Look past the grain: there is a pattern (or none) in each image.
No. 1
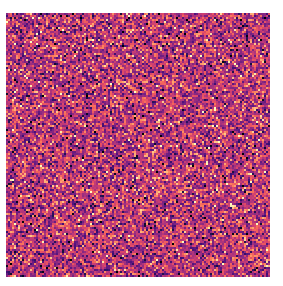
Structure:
only noise
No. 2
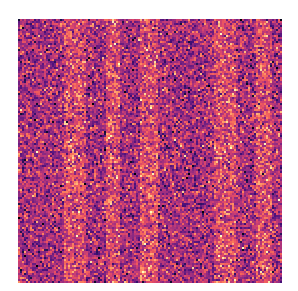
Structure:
bands of columns
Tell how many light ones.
5
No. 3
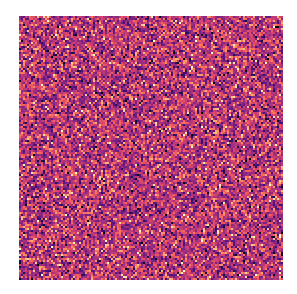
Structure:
only noise
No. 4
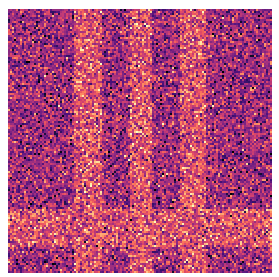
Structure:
bands of rows crossing bands of columns
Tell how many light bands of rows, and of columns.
1 and 3
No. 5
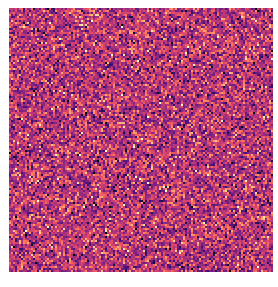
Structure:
only noise
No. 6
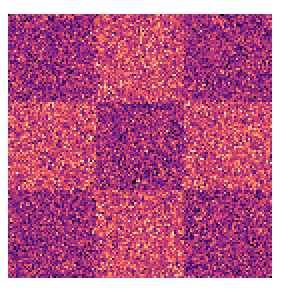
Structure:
a checkerboard
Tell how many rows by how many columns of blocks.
3 by 3
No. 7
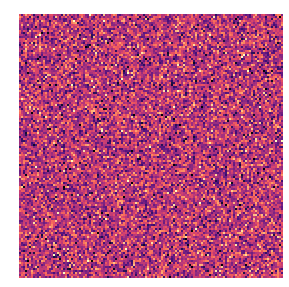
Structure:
only noise
